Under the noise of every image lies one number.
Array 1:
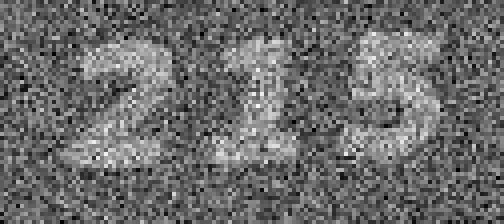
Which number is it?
215
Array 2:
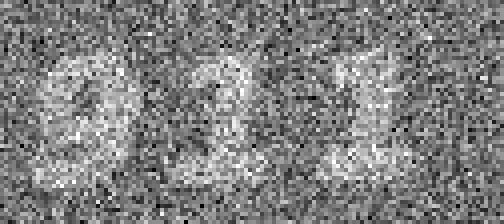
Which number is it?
911
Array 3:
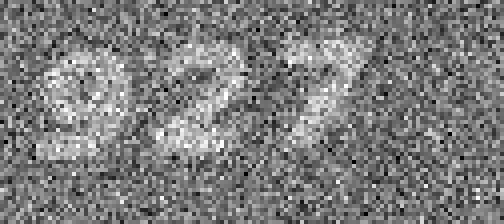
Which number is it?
927
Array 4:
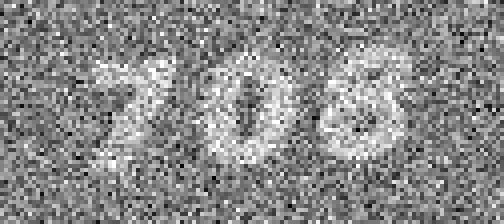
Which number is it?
708
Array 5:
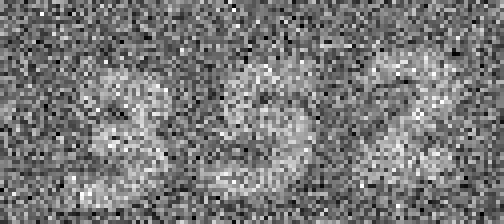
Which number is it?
352
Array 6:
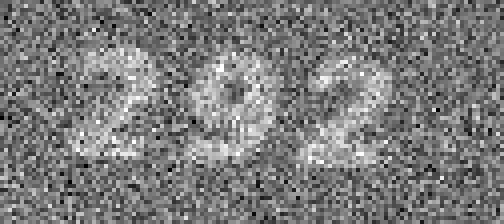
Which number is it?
292
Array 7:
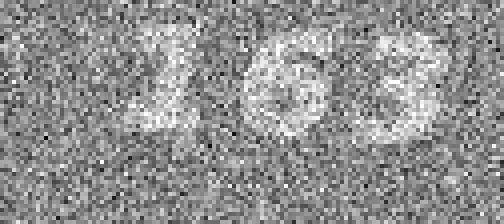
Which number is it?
163
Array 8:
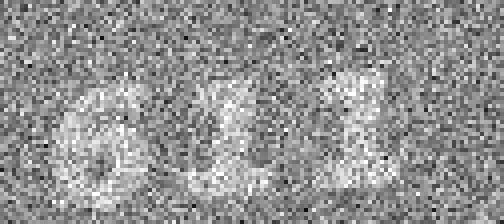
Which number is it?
611
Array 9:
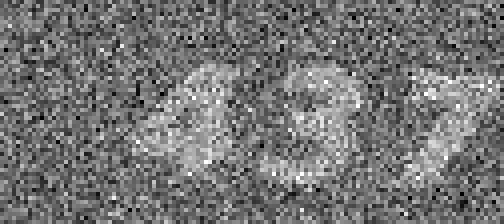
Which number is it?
437
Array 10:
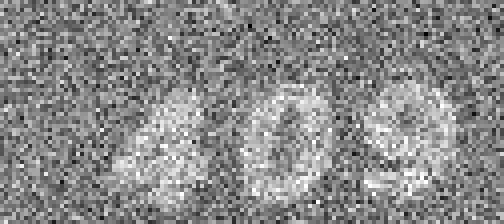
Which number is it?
409
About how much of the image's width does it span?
two thirds
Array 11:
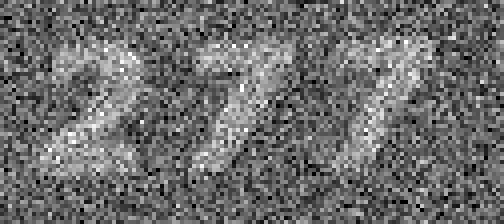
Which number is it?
277
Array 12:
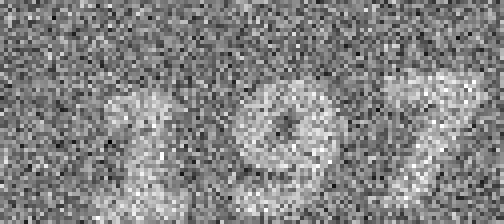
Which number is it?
197
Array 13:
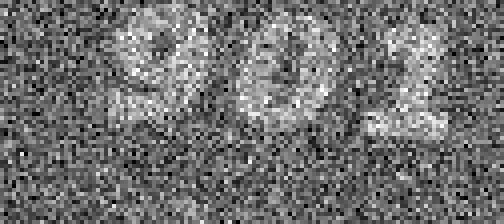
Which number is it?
901
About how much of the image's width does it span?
two thirds
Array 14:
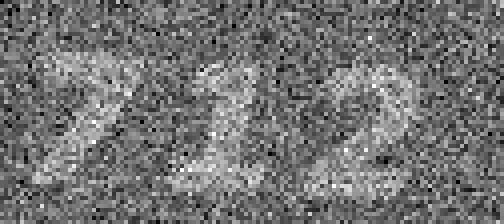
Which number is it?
712
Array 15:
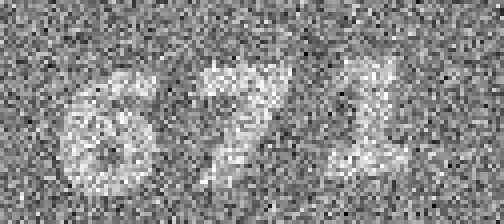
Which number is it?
671
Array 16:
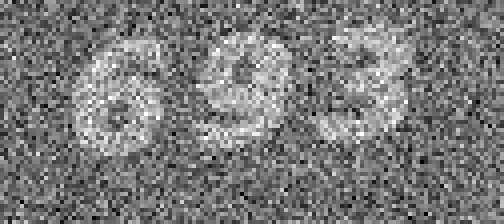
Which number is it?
693
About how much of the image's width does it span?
two thirds
